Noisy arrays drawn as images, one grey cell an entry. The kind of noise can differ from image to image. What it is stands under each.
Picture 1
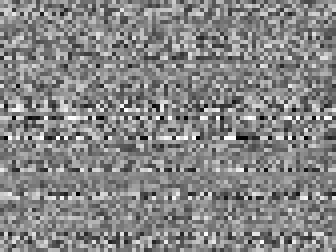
rows of uneven size
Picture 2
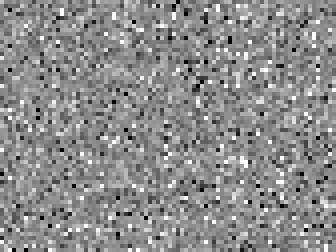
heavy tails
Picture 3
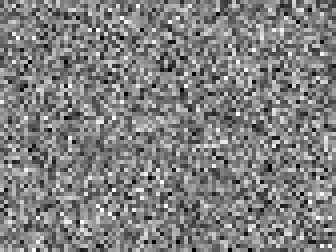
independent entries
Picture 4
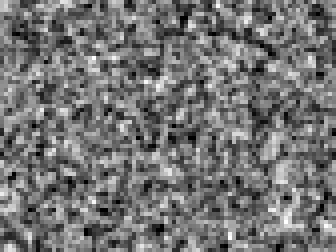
blotchy
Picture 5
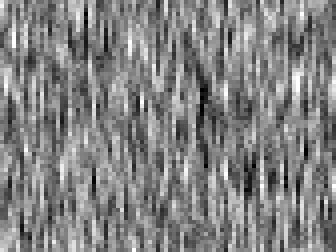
streaked along the columns
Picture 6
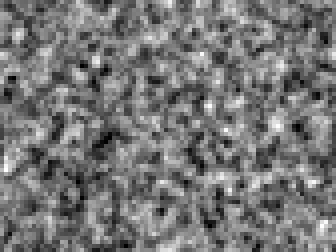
blotchy
